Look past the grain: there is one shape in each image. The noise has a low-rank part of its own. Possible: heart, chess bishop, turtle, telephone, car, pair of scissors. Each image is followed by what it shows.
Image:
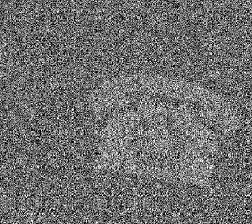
light telephone
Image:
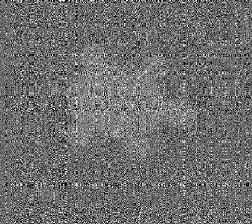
light turtle
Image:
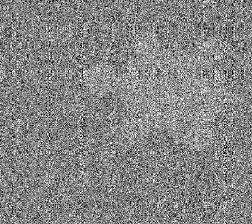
light turtle
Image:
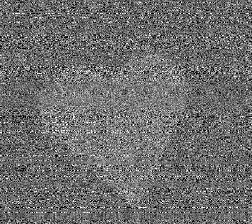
light heart
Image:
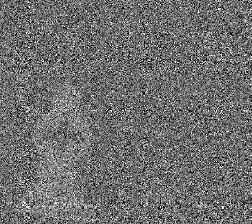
light chess bishop
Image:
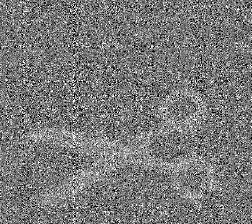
light pair of scissors
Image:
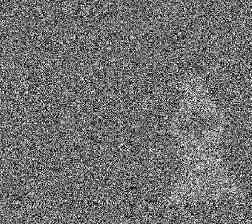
light chess bishop
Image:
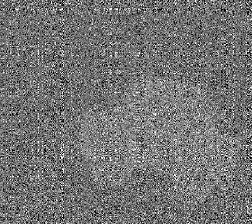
light car
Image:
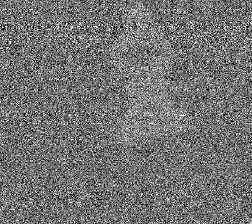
light chess bishop
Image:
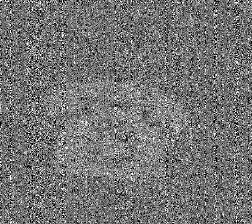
light telephone
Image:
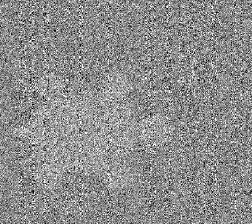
light turtle
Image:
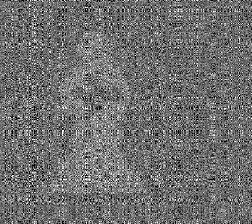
light chess bishop
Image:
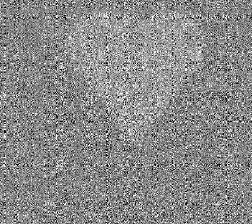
light heart
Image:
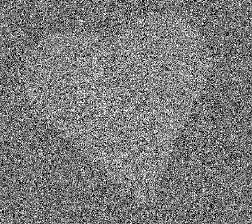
light heart
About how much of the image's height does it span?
nearly all
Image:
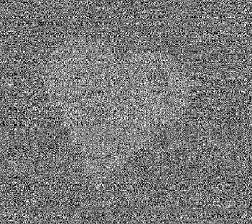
light heart
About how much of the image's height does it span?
two thirds
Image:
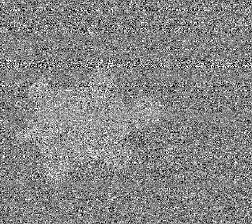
light turtle
